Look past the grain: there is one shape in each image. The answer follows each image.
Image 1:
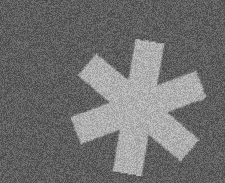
asterisk
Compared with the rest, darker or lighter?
lighter
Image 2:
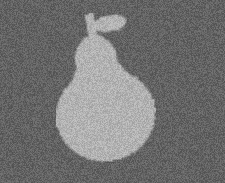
pear
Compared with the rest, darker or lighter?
lighter
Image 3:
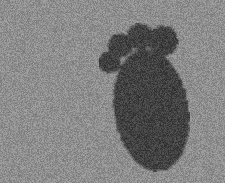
footprint
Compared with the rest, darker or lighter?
darker
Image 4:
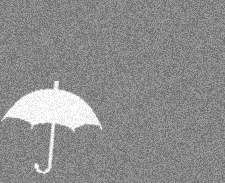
umbrella
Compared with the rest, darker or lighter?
lighter
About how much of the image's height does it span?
half
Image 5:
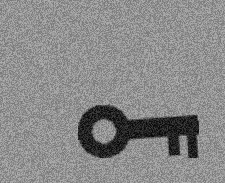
key
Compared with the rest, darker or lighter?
darker
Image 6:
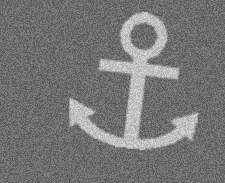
anchor
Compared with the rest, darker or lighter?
lighter
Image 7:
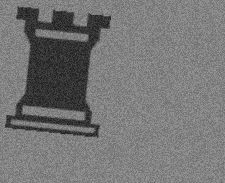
chess rook
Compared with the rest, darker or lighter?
darker
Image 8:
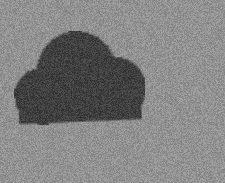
cloud
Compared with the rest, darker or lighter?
darker
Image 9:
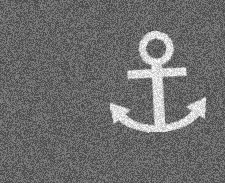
anchor
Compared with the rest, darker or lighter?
lighter
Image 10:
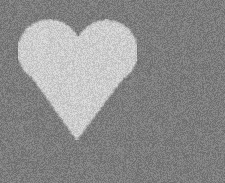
heart
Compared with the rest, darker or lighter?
lighter
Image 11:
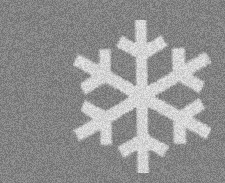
snowflake
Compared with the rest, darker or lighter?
lighter
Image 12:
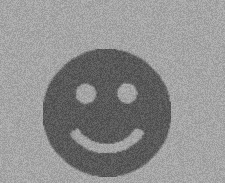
smiling face
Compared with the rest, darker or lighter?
darker
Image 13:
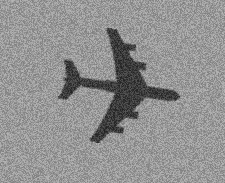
airplane
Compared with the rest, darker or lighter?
darker
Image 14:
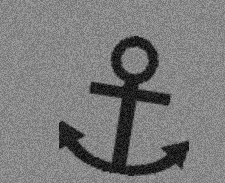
anchor
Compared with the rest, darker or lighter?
darker
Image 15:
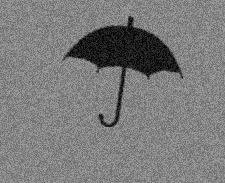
umbrella
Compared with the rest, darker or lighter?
darker
